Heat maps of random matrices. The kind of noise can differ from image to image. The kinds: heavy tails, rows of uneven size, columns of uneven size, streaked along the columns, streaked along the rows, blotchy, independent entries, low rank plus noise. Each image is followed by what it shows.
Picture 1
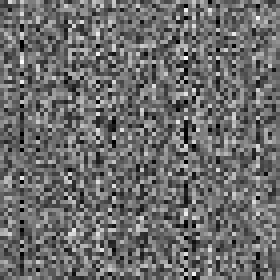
columns of uneven size
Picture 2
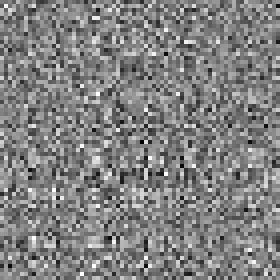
low rank plus noise
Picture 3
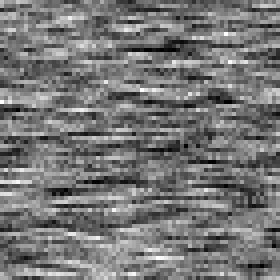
streaked along the rows
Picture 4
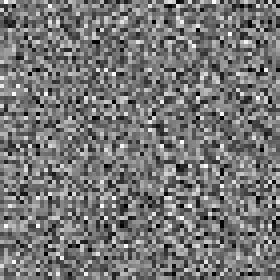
low rank plus noise
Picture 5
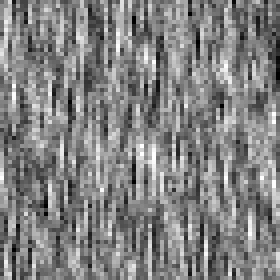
streaked along the columns
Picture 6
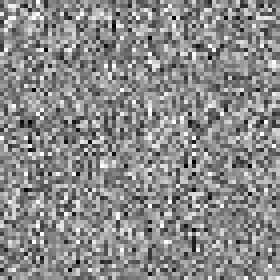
low rank plus noise
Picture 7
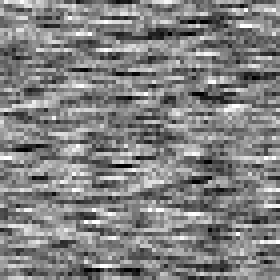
streaked along the rows
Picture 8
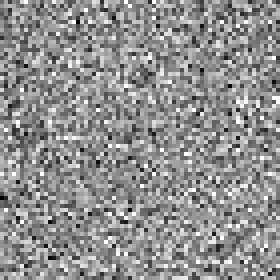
independent entries
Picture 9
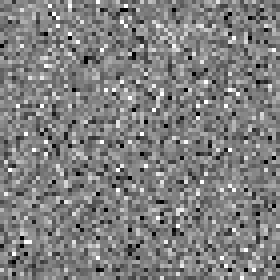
heavy tails
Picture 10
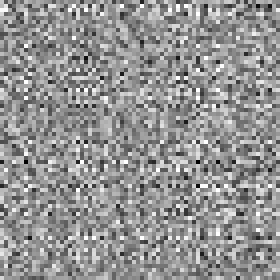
low rank plus noise
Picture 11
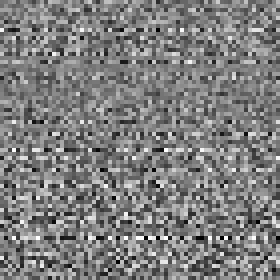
rows of uneven size
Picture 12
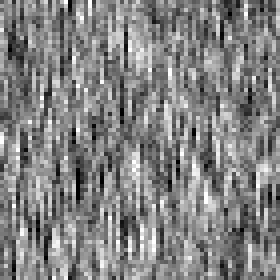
streaked along the columns
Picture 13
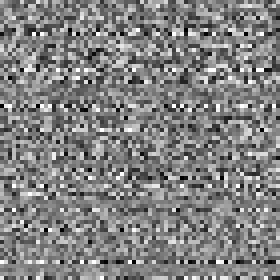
rows of uneven size
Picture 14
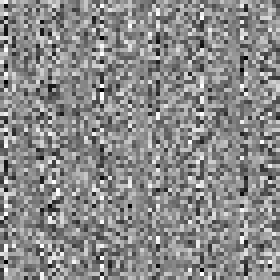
columns of uneven size
